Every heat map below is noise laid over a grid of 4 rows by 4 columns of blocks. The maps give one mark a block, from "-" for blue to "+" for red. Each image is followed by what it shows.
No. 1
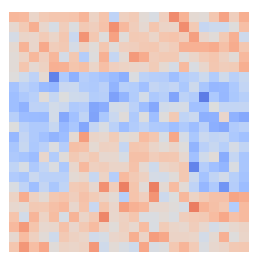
+ + + +
- - - -
- + + -
+ + + +
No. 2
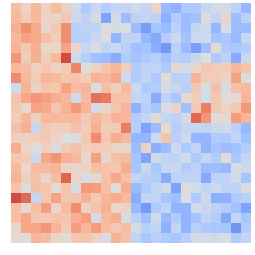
+ - - -
+ + - +
+ + - -
+ + - -
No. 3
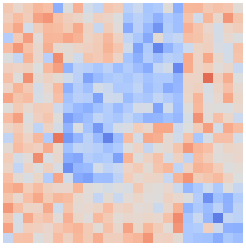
+ + - +
+ - - +
+ - + +
+ + + -
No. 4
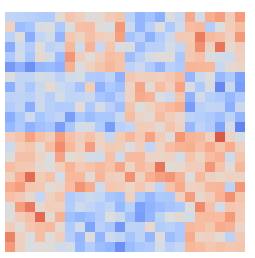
- + - +
- - + -
+ + + +
+ - - +
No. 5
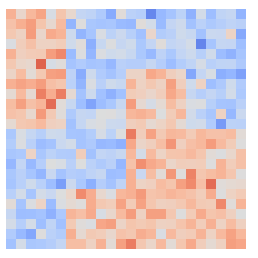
+ - - -
+ - + -
- - + +
- + + +
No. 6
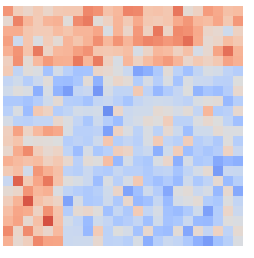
+ + + +
- - - -
+ - - -
+ - - -
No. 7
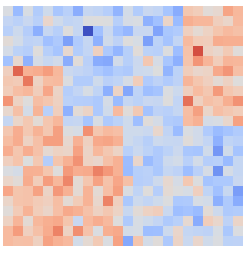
- - - +
+ - - +
+ + - -
+ + - -
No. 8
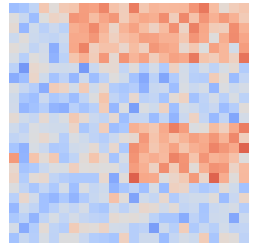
- + + +
- - - -
- - + +
- - - -
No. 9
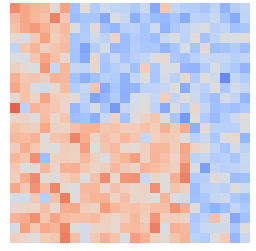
+ - - -
+ - - -
+ + + -
+ + + -
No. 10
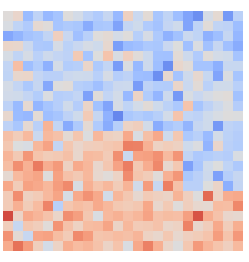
- - - -
- - - -
+ + + -
+ + + +
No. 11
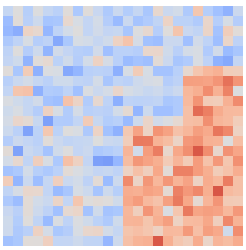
- - - -
- - - +
- - + +
- - + +
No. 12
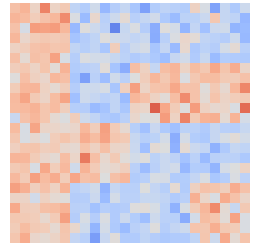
+ - - -
+ - + +
+ + - -
+ - - +
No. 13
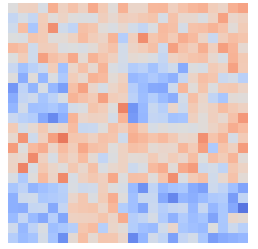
+ + + +
- + - +
+ + + +
- + - -
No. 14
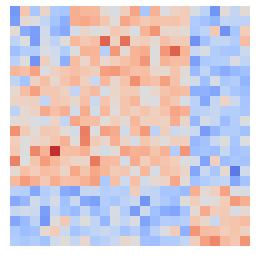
- + + -
+ + + -
+ + + -
- - - +
